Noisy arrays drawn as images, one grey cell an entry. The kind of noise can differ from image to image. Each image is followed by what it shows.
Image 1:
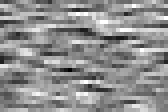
streaked along the rows
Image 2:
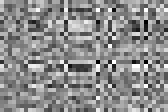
low rank plus noise
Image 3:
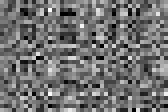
low rank plus noise
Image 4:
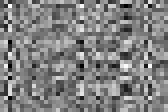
low rank plus noise
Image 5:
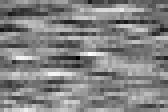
streaked along the rows
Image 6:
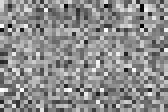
low rank plus noise
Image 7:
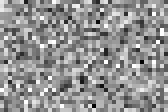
independent entries
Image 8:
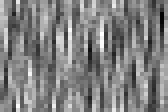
streaked along the columns
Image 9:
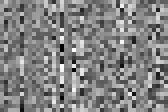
columns of uneven size
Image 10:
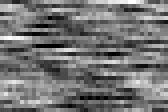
streaked along the rows
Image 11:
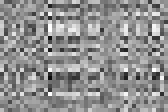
low rank plus noise
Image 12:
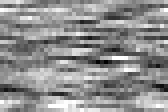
streaked along the rows
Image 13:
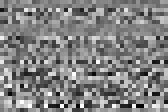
rows of uneven size
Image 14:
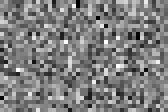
low rank plus noise
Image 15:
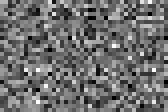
low rank plus noise
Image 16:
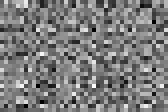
low rank plus noise
